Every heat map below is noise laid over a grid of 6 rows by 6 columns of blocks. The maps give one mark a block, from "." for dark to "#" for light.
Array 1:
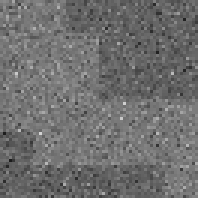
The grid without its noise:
##....
###...
###...
######
.#####
.....#
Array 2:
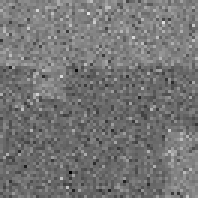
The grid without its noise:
######
######
.#....
......
.....#
.....#
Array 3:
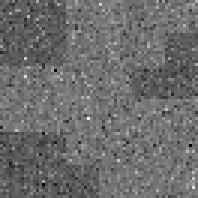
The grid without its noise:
..####
..###.
####..
######
..####
...###
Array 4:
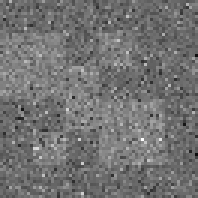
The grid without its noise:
......
##.#..
###...
..###.
.#.##.
......
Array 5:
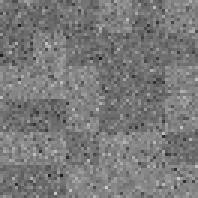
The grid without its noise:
...#.#
.#....
###..#
..#..#
##.##.
..####
